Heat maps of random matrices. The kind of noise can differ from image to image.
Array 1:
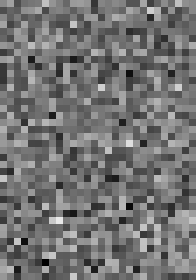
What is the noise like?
independent entries
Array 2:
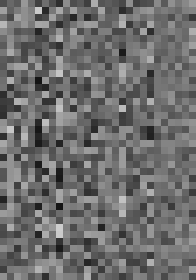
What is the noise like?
columns of uneven size
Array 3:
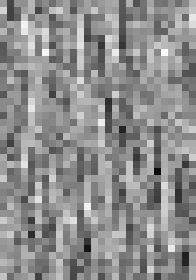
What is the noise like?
streaked along the columns
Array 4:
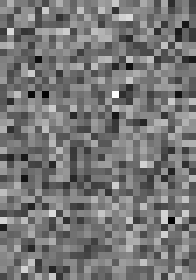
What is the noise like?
low rank plus noise
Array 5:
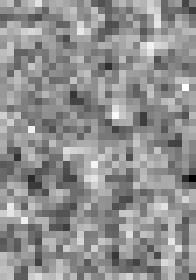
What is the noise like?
blotchy
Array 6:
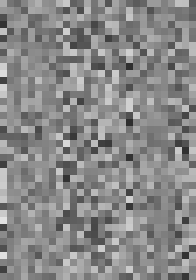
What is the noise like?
columns of uneven size
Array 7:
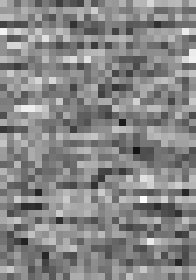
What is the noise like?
streaked along the rows
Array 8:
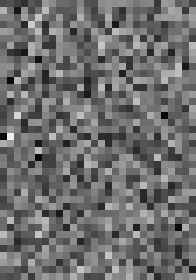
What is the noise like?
independent entries
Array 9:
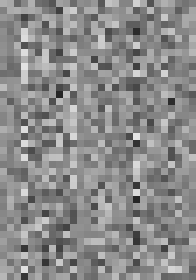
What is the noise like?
columns of uneven size
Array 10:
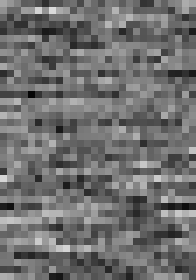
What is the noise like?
streaked along the rows
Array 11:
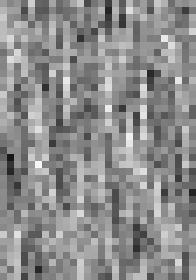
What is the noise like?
streaked along the columns
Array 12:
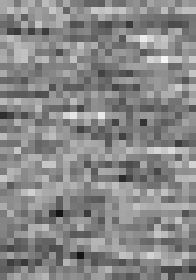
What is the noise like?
streaked along the rows
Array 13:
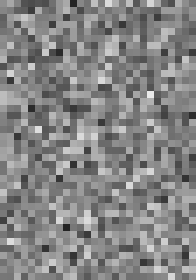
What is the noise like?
independent entries
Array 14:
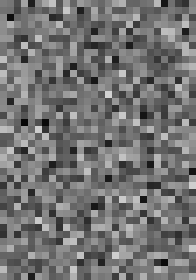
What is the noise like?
independent entries
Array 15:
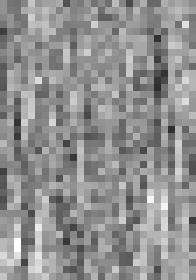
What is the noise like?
streaked along the columns
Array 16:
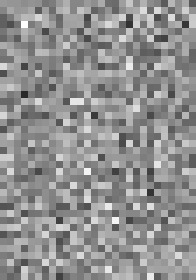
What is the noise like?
low rank plus noise
